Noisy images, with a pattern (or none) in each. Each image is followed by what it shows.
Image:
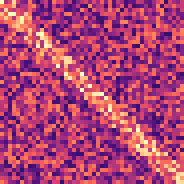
a diagonal band
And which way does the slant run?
top left to bottom right
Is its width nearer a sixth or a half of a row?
a sixth
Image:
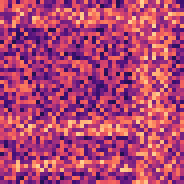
bands of rows crossing bands of columns
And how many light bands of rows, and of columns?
3 and 1
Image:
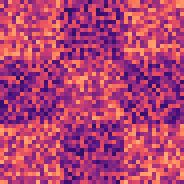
a checkerboard
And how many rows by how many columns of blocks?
3 by 3
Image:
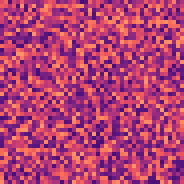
only noise
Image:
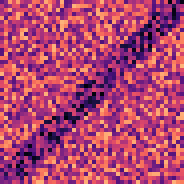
a diagonal band
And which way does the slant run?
bottom left to top right
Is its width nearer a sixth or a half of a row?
a sixth
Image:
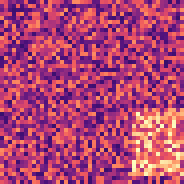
one block
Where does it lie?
bottom right
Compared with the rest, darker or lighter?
lighter
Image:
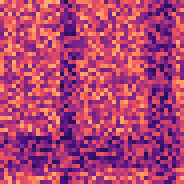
bands of rows crossing bands of columns
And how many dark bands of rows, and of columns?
1 and 2
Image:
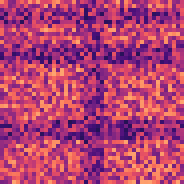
bands of rows crossing bands of columns
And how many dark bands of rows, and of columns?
3 and 1
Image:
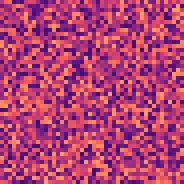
only noise
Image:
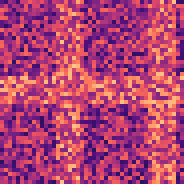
bands of rows crossing bands of columns
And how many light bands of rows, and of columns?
1 and 2
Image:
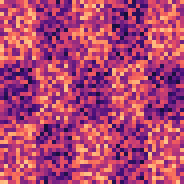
a checkerboard
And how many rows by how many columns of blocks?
3 by 5
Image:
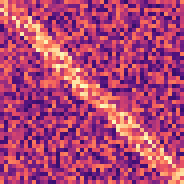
a diagonal band
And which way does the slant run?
top left to bottom right
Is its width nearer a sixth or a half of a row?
a sixth
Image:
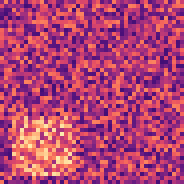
one block
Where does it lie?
bottom left
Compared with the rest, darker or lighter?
lighter
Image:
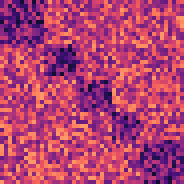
blocks along the diagonal
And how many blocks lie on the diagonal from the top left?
5
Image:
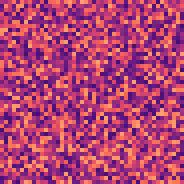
only noise
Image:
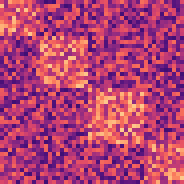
blocks along the diagonal
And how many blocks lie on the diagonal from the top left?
4
